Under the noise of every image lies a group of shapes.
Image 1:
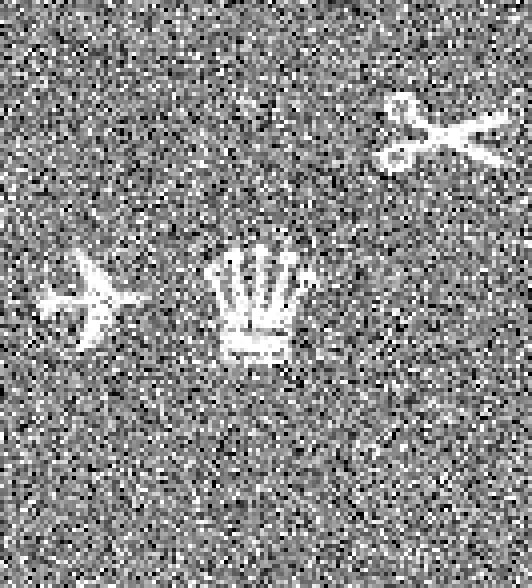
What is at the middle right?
nothing
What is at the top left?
nothing
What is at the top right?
pair of scissors
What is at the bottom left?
nothing
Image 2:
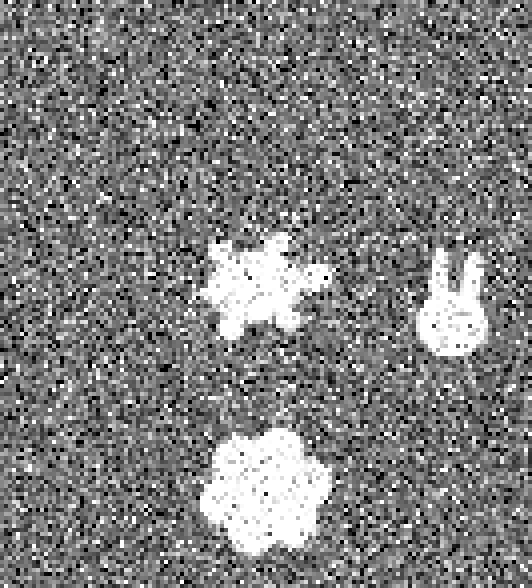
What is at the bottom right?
nothing
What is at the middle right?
rabbit's head
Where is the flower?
bottom middle
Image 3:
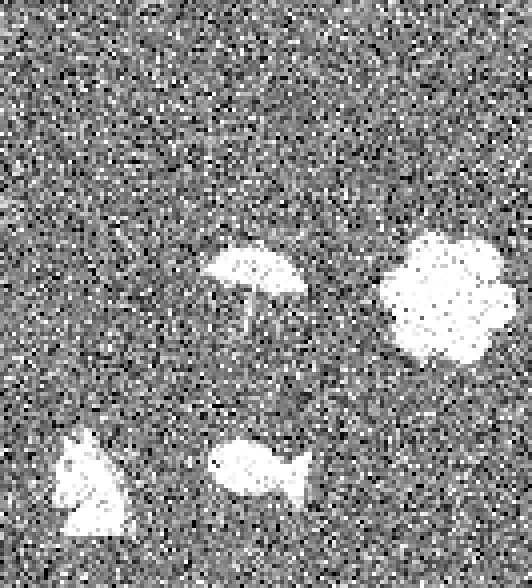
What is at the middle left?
nothing
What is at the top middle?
nothing
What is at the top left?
nothing
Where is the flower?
middle right
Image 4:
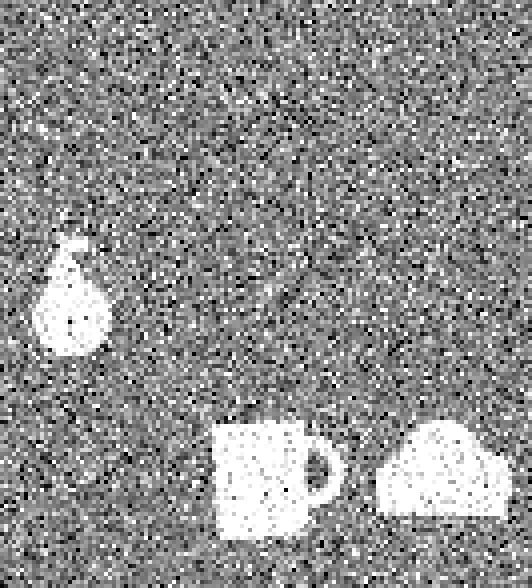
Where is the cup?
bottom middle
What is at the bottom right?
cloud
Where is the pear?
middle left
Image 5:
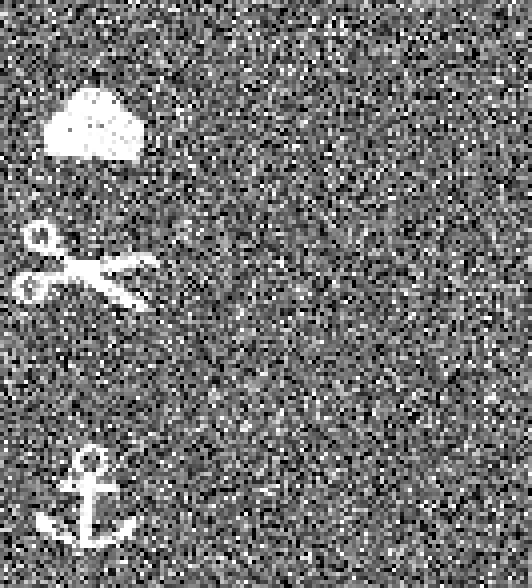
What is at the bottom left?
anchor
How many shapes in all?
3
